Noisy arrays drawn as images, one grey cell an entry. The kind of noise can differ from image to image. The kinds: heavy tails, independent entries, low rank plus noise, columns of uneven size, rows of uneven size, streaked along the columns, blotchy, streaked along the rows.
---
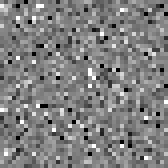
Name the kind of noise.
heavy tails
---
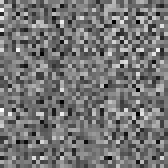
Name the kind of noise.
low rank plus noise
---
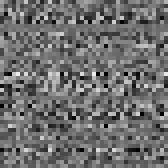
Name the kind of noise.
rows of uneven size
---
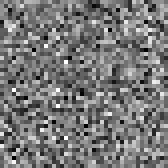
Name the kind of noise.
independent entries
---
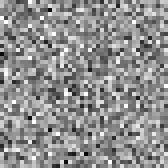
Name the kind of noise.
independent entries
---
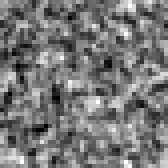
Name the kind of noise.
blotchy
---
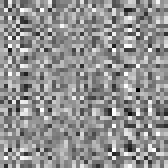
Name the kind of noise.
low rank plus noise
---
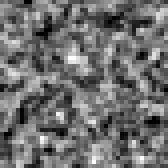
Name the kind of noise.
blotchy
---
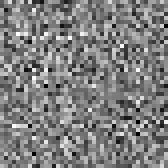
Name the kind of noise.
low rank plus noise
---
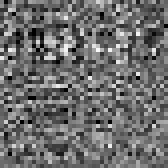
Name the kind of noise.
low rank plus noise
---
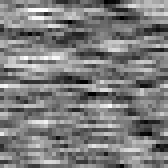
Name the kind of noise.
streaked along the rows
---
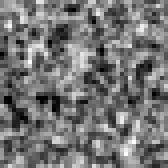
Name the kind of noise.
blotchy
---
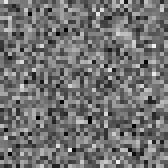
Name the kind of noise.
independent entries
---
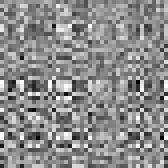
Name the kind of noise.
low rank plus noise
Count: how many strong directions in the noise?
one
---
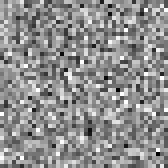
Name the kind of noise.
independent entries
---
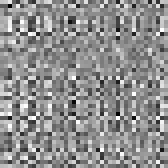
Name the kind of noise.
low rank plus noise
